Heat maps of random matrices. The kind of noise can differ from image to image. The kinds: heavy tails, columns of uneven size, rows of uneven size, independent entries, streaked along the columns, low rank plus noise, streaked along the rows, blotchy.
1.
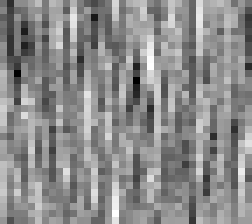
streaked along the columns
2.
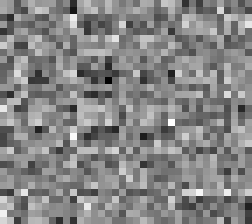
low rank plus noise
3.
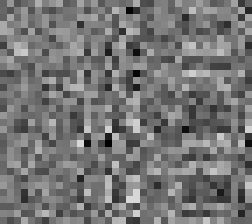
low rank plus noise
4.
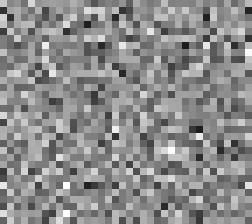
low rank plus noise
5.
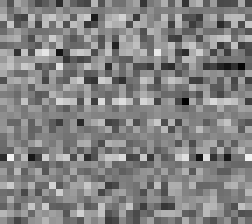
rows of uneven size
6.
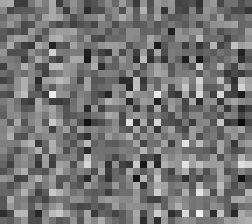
low rank plus noise
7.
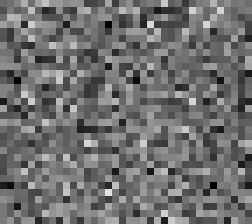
low rank plus noise
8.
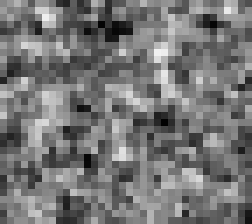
blotchy
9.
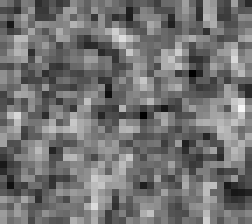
blotchy
